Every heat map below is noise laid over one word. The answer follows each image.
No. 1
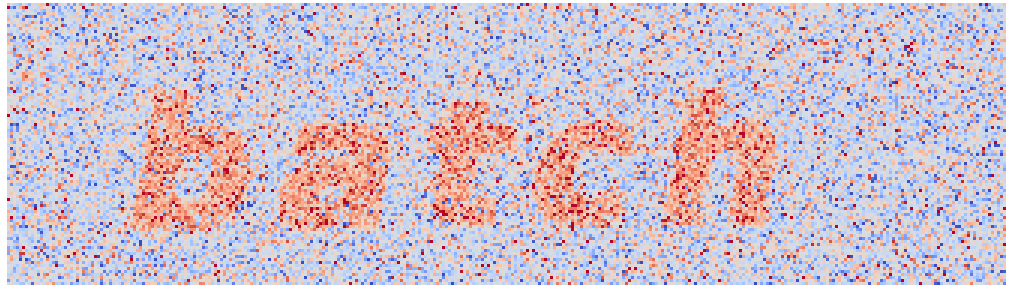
batch
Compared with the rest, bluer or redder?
redder
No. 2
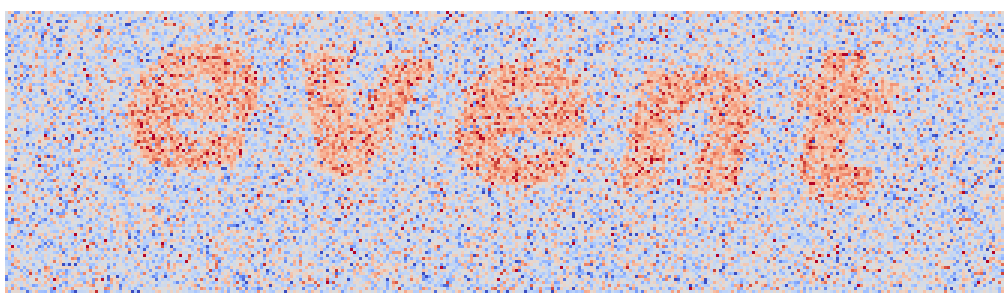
event
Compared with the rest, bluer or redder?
redder
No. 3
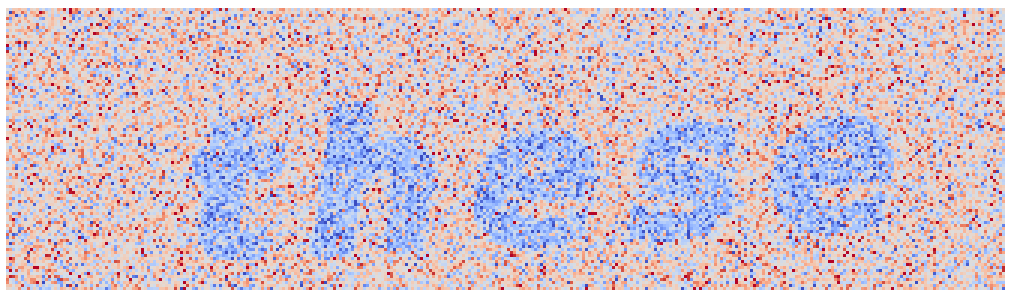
these
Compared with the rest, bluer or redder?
bluer
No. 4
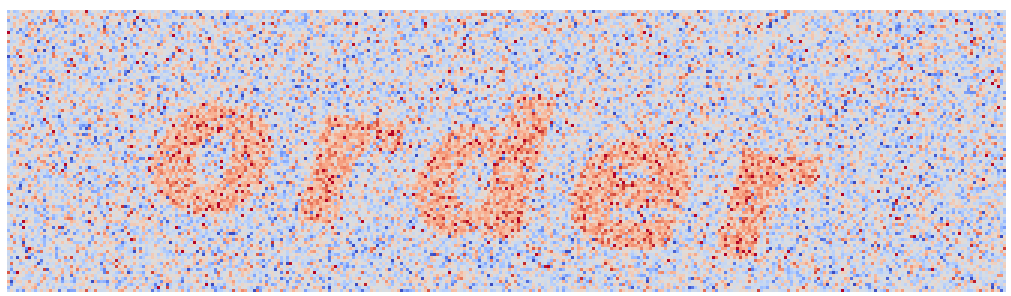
order
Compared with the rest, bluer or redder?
redder
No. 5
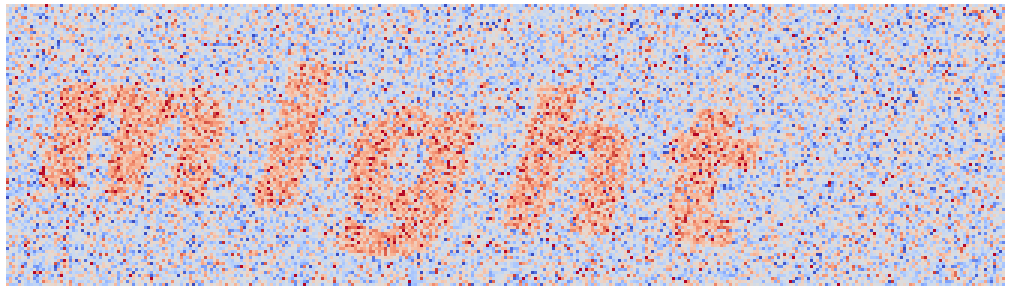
might
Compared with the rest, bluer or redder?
redder
